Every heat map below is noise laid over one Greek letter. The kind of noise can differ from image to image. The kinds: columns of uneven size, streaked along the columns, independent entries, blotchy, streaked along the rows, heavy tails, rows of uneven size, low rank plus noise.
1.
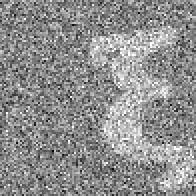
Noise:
independent entries
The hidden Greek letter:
xi
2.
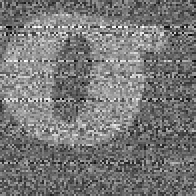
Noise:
rows of uneven size
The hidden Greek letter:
sigma
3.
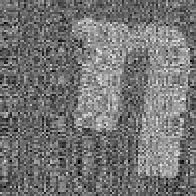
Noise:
low rank plus noise
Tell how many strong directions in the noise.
two
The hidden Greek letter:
eta
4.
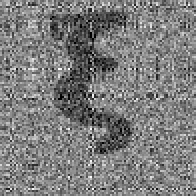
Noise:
low rank plus noise
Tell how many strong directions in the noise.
two
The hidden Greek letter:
xi
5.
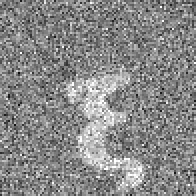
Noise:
independent entries
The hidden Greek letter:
xi
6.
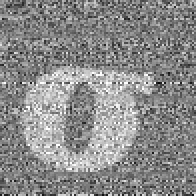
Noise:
rows of uneven size
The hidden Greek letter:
sigma
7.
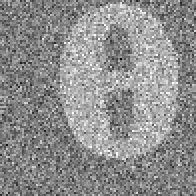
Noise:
independent entries
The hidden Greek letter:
theta
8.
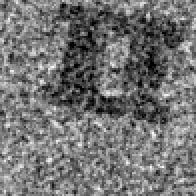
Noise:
blotchy
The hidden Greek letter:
pi
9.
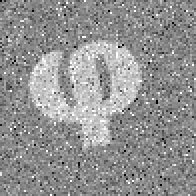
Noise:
heavy tails
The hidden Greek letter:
phi
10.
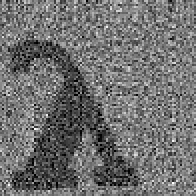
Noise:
low rank plus noise
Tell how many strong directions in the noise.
two
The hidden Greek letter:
lambda
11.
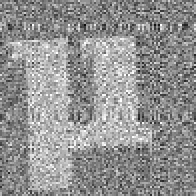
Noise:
low rank plus noise
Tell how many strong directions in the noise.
one
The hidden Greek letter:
mu
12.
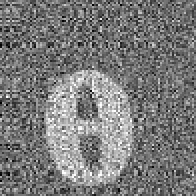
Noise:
low rank plus noise
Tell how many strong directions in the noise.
one
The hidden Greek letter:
theta
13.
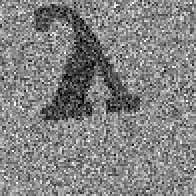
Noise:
independent entries
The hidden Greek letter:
lambda
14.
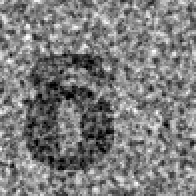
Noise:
blotchy
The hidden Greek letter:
delta
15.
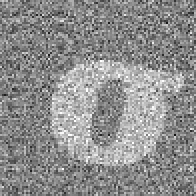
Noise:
low rank plus noise
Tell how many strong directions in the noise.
three or four
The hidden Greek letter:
sigma
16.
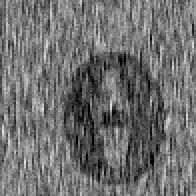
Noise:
streaked along the columns
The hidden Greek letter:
theta
